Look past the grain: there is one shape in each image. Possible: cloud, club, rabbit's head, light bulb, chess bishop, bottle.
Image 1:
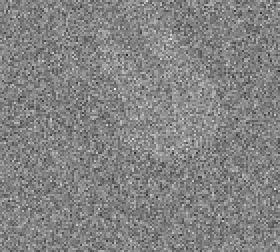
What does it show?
light rabbit's head
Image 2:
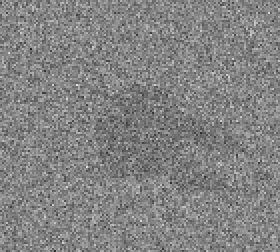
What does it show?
dark rabbit's head
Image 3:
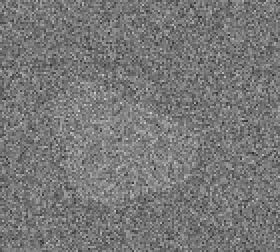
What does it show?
light cloud
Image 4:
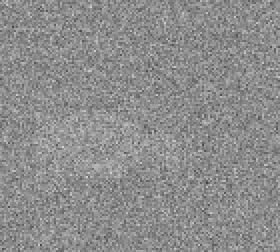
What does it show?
light bottle
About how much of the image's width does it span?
half
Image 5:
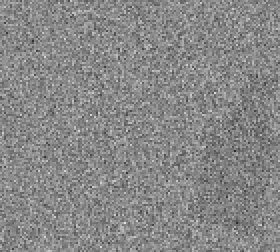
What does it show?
dark bottle
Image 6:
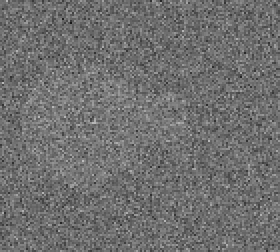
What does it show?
light light bulb
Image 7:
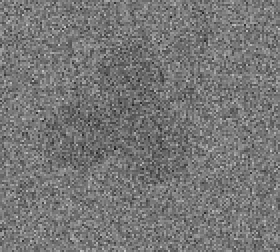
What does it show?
dark club
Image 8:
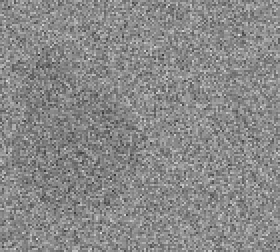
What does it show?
dark light bulb
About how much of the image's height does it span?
two thirds
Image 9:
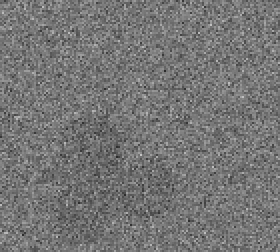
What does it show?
dark club
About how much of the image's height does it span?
half
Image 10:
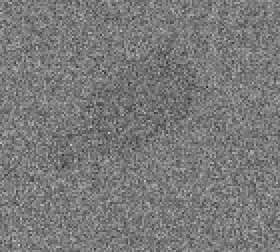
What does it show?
dark bottle
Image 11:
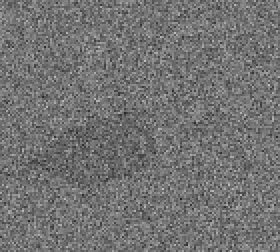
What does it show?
dark bottle
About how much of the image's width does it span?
half
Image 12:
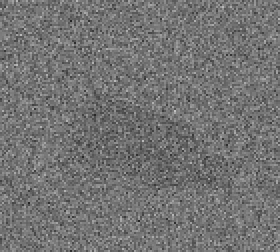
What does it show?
dark bottle
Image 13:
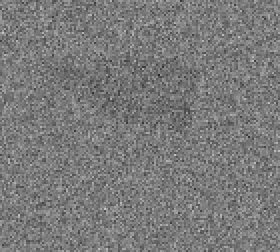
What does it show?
dark bottle
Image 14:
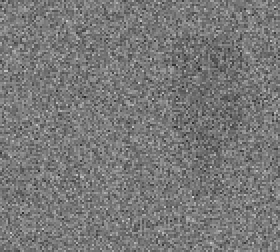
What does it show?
dark bottle
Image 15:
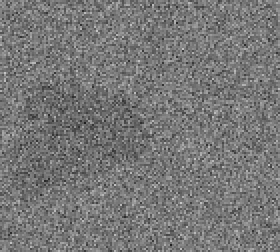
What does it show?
dark cloud
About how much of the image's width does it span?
half
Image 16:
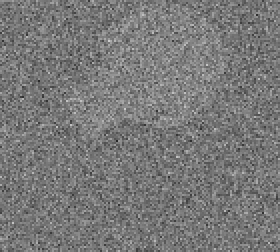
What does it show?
light light bulb
